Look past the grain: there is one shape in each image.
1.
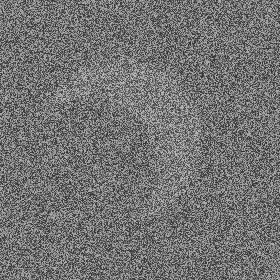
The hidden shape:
crescent
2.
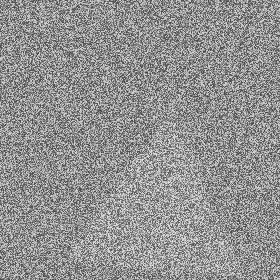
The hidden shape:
triangle
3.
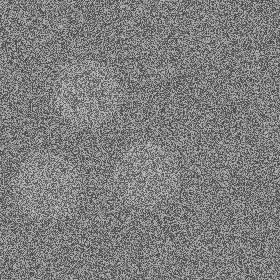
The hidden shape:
three dots
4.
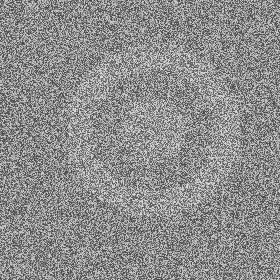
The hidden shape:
bullseye
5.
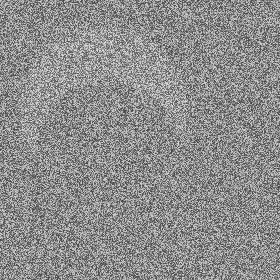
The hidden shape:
crescent
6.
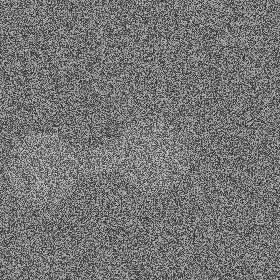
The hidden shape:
dumbbell
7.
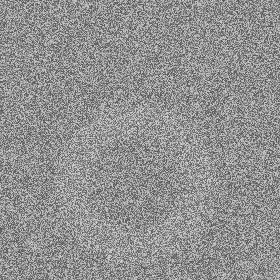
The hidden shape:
ring
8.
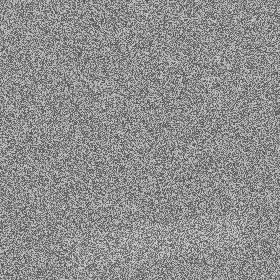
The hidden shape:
bar
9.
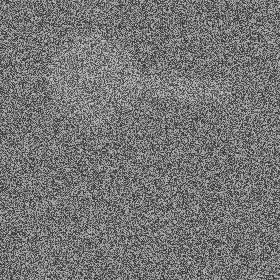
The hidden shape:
lollipop
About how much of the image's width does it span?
two thirds
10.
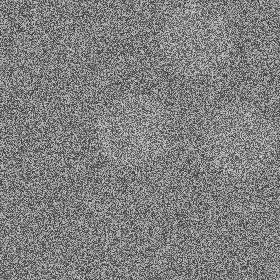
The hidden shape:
three dots
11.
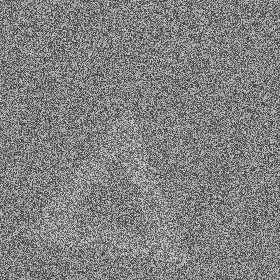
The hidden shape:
triangle frame
